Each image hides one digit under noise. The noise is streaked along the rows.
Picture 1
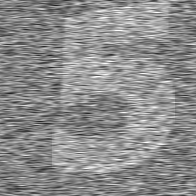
5
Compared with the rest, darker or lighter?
lighter
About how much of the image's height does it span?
nearly all
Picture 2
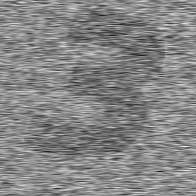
3
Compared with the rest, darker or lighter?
darker
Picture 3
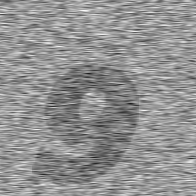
9
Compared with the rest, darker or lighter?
darker
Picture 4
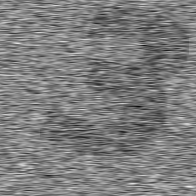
3
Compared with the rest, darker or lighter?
darker
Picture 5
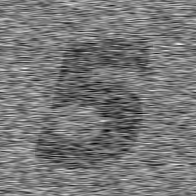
5
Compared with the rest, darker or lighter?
darker
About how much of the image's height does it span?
two thirds
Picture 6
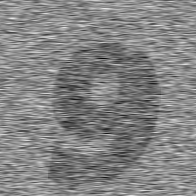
9
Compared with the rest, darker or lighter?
darker
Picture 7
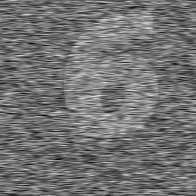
6
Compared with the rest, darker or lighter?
lighter
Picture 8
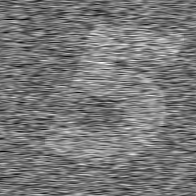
5
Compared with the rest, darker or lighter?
lighter
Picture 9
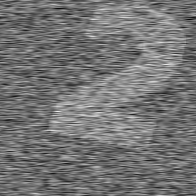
2
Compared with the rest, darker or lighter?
lighter
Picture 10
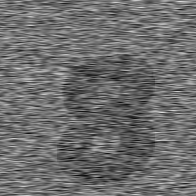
8
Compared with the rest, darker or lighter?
darker
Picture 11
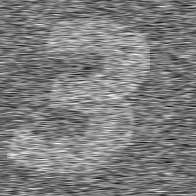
3
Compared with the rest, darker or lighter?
lighter
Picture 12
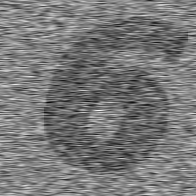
6
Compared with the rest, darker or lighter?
darker
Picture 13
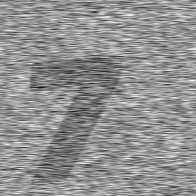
7
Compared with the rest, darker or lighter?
darker
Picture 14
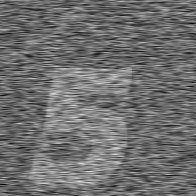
5
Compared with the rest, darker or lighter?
lighter
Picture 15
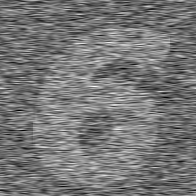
6
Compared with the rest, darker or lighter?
lighter
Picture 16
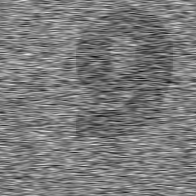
9
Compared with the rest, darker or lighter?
darker
